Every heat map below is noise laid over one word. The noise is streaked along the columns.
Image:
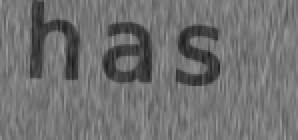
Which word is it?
has
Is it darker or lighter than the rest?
darker
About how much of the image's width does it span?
two thirds
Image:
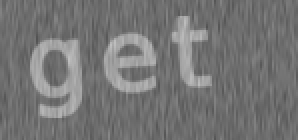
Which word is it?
get
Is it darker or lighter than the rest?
lighter
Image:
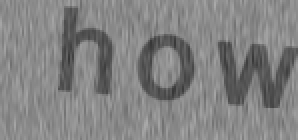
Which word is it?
how
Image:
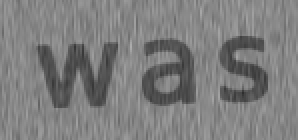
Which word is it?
was
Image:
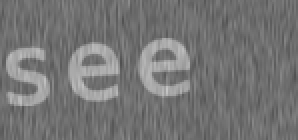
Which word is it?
see
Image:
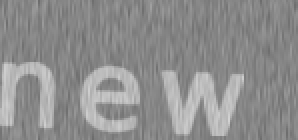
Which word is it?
new
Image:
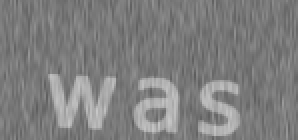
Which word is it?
was
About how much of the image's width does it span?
two thirds
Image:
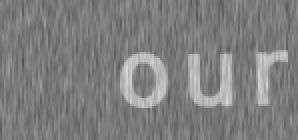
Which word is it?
our
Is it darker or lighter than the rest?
lighter
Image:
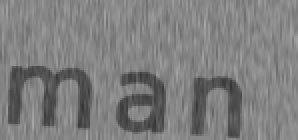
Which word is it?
man
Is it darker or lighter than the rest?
darker
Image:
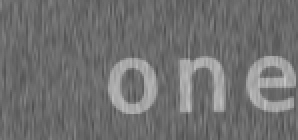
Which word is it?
one
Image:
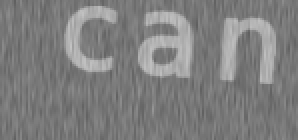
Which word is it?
can
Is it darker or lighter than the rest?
lighter
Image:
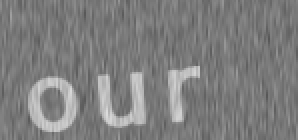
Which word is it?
our
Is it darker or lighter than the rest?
lighter
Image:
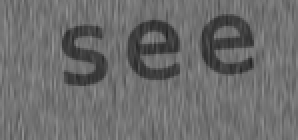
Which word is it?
see
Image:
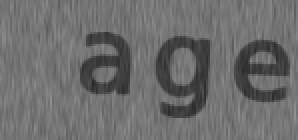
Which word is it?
age
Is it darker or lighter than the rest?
darker
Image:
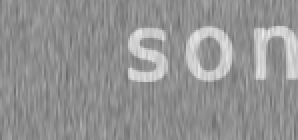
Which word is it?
son
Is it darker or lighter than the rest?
lighter
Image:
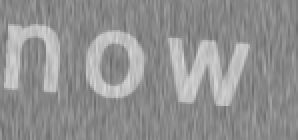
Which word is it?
now
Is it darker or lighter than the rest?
lighter
